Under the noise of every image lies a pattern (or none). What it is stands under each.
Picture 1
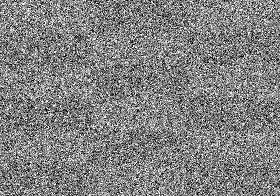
a checkerboard
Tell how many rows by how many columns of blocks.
6 by 3
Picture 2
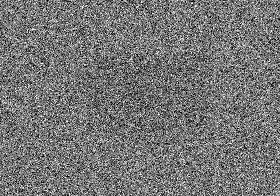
one block
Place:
centre
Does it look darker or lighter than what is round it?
darker
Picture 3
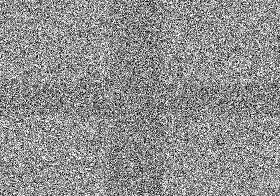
bands of rows crossing bands of columns
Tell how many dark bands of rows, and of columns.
1 and 1
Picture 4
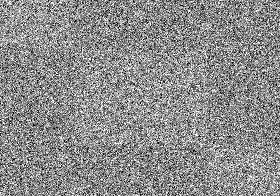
blocks along the diagonal
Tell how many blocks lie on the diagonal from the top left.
3
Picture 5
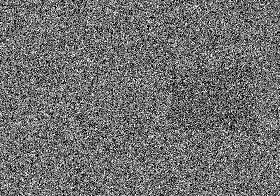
one block
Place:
middle right
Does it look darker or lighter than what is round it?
darker
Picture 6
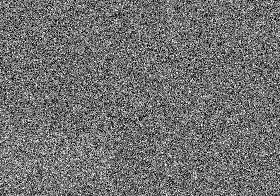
one block
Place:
bottom left
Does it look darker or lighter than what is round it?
lighter
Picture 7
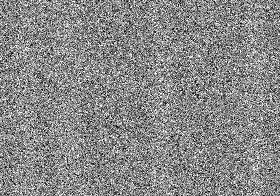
bands of columns
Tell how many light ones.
4
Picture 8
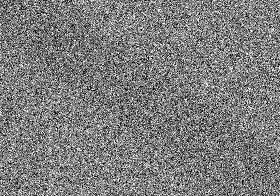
a diagonal band
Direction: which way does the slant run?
top left to bottom right
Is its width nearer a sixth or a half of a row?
a half
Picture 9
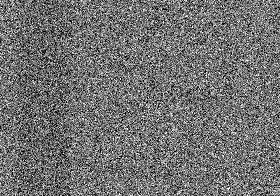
one band of columns
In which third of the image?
left
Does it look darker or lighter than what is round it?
darker
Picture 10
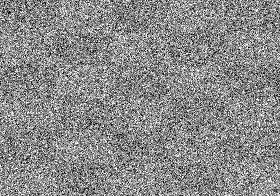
a checkerboard
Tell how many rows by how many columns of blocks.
6 by 5
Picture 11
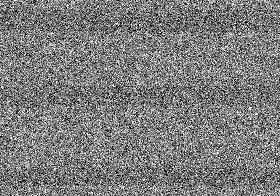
bands of rows
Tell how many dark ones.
3
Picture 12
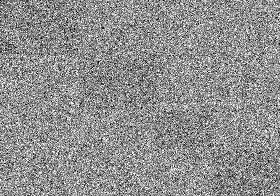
blocks along the diagonal
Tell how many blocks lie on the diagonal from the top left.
4
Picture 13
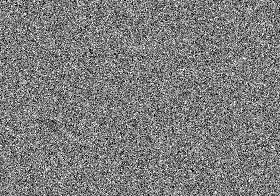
only noise
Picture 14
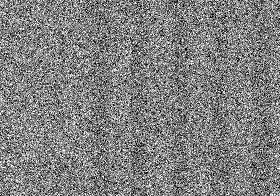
bands of columns
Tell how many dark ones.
5
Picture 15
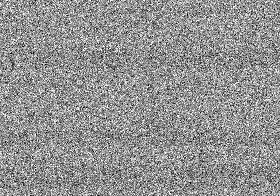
bands of rows
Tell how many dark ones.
3
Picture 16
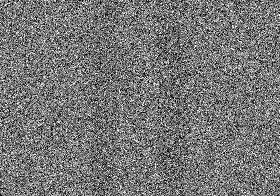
bands of columns
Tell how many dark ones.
2
